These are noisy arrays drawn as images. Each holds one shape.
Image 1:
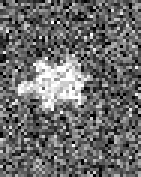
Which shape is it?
turtle
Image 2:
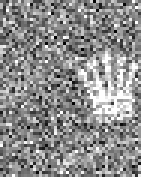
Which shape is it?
chess queen
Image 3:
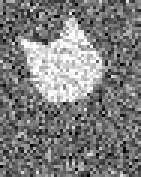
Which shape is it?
cat's head
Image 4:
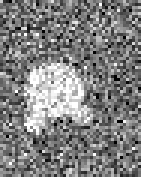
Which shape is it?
bear's head
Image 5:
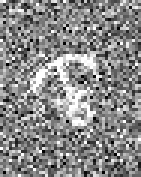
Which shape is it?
anchor
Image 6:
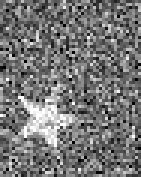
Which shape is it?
star
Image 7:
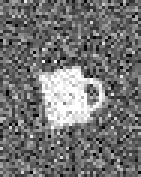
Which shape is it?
cup
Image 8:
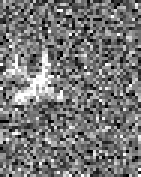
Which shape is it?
airplane
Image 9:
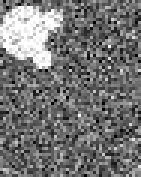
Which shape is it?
bear's head
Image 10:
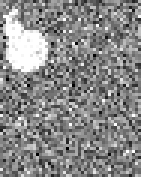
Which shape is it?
pear
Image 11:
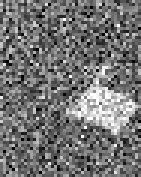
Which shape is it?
flag
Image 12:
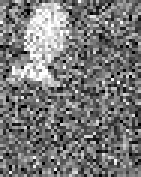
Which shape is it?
fish
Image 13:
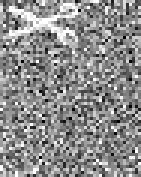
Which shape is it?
pair of scissors
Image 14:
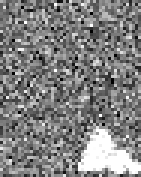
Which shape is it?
chess pawn
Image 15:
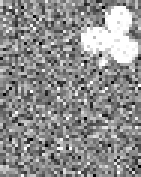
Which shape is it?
club
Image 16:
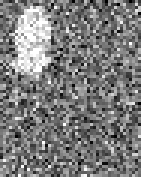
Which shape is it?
footprint
